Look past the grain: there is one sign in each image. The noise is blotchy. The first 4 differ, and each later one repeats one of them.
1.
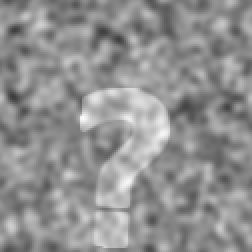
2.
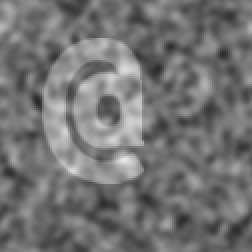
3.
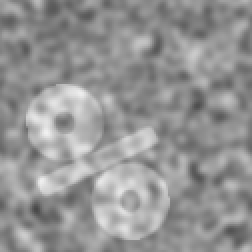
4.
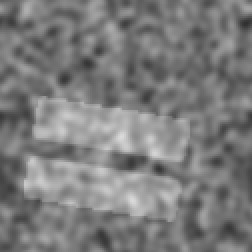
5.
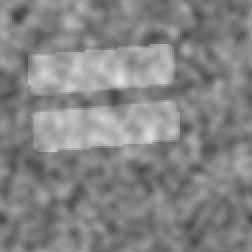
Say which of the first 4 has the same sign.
4
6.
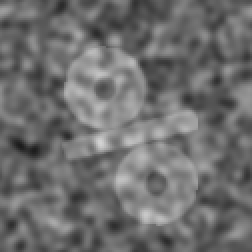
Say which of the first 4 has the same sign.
3
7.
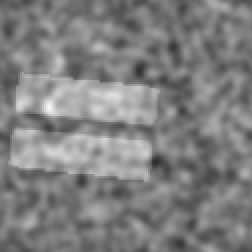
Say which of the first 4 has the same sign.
4
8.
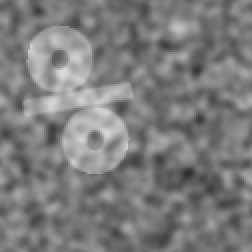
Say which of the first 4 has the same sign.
3
